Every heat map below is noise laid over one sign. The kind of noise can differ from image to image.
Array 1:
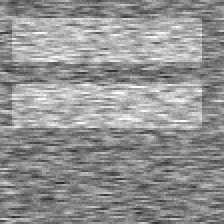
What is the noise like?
streaked along the rows
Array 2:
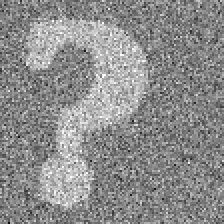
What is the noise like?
independent entries
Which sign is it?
question mark
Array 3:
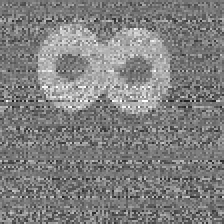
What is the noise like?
rows of uneven size
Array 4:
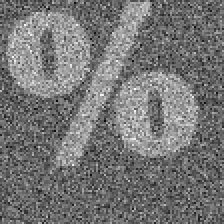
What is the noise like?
independent entries
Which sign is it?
percent sign
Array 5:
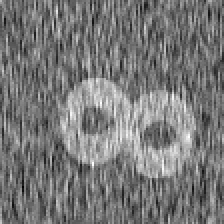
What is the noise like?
streaked along the columns
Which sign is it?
infinity sign
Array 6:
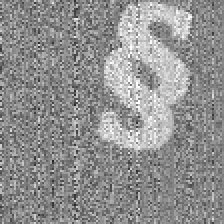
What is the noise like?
columns of uneven size
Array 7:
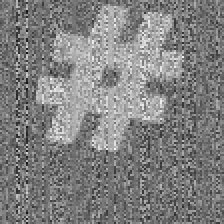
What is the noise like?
columns of uneven size
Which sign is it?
hash sign
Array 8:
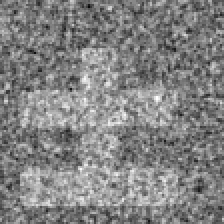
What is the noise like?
blotchy
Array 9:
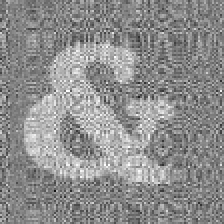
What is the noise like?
low rank plus noise
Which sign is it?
ampersand
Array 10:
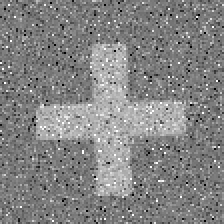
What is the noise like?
heavy tails
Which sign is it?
plus sign
